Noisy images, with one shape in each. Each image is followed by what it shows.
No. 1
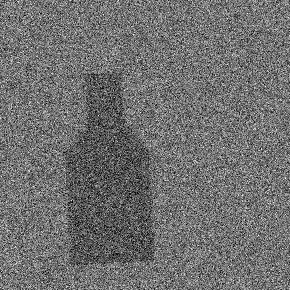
bottle
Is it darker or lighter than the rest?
darker
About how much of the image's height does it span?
two thirds
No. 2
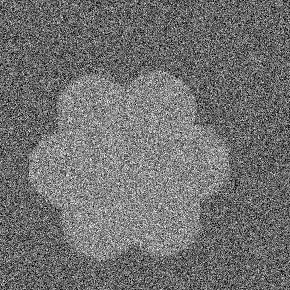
flower
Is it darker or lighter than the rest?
lighter
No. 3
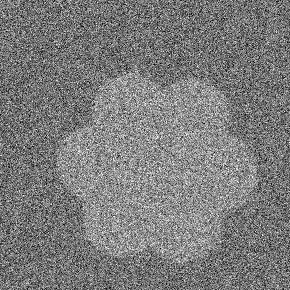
flower
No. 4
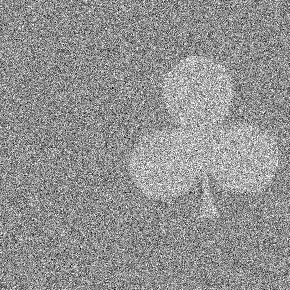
club
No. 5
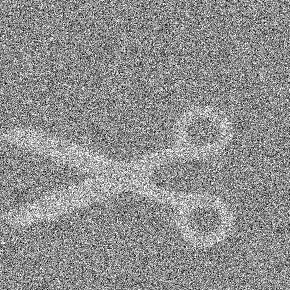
pair of scissors
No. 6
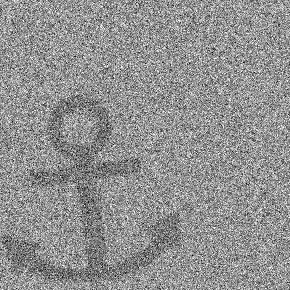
anchor
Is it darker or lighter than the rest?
darker
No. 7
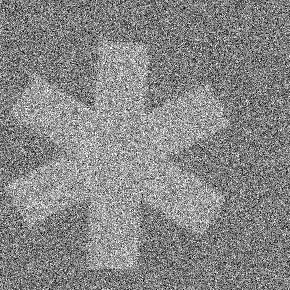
asterisk
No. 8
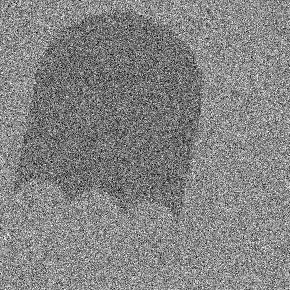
ghost
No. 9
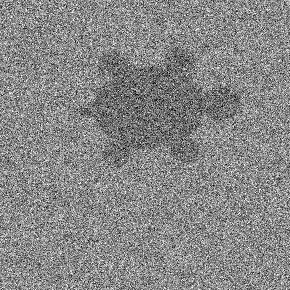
turtle
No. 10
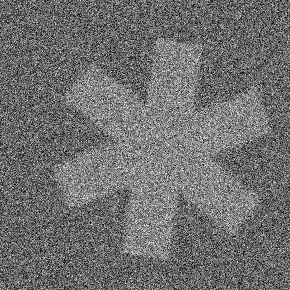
asterisk
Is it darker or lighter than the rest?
lighter
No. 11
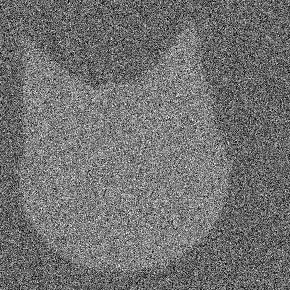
cat's head
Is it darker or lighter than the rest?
lighter
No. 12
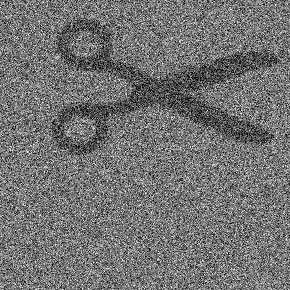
pair of scissors
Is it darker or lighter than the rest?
darker
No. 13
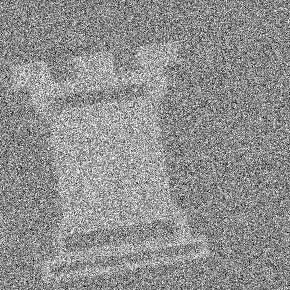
chess rook
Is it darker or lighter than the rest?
lighter
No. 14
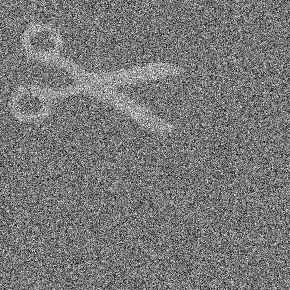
pair of scissors
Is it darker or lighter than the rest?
lighter
